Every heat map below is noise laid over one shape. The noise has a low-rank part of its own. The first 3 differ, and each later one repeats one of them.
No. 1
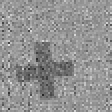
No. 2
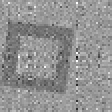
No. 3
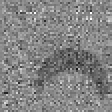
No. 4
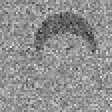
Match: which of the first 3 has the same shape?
3
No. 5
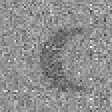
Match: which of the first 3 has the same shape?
3
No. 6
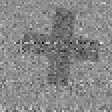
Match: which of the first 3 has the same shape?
1
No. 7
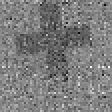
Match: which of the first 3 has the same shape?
1
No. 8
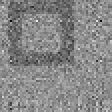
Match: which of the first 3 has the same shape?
2
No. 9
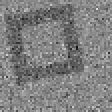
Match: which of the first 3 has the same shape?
2
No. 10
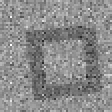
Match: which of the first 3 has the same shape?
2
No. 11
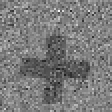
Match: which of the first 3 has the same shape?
1
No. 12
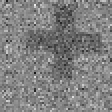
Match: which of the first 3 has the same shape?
1
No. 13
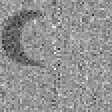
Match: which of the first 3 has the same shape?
3
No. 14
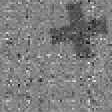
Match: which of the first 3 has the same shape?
1
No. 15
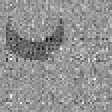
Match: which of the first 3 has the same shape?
3
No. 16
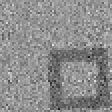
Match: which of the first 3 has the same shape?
2
